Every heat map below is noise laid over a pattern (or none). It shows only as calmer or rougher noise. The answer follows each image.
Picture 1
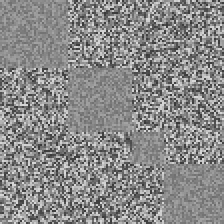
blocks along the diagonal
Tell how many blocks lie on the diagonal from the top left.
4
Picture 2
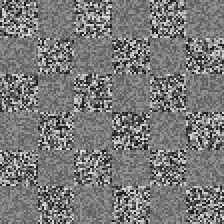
a checkerboard
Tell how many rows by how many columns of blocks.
6 by 6
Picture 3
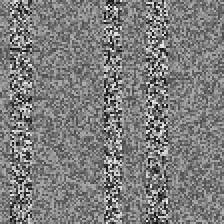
bands of columns
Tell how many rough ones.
3
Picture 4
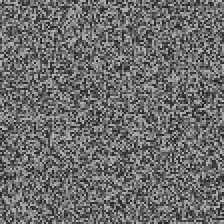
only noise
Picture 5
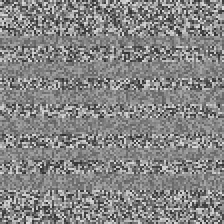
bands of rows
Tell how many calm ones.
6
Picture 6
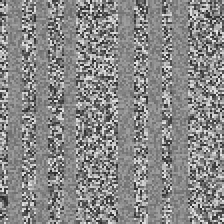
bands of columns
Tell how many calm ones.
6
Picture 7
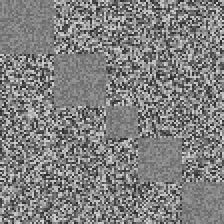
blocks along the diagonal
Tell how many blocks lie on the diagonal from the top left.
5
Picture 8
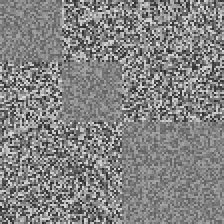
blocks along the diagonal
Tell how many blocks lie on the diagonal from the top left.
3
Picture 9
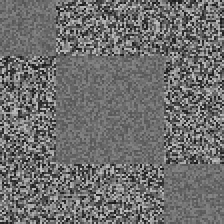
blocks along the diagonal
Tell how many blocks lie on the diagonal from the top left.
3
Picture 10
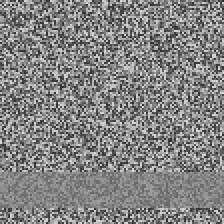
one band of rows
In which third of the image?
bottom
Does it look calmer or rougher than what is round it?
calmer
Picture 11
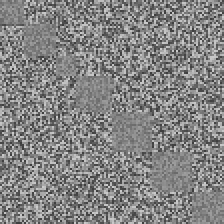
blocks along the diagonal
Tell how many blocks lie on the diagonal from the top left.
7
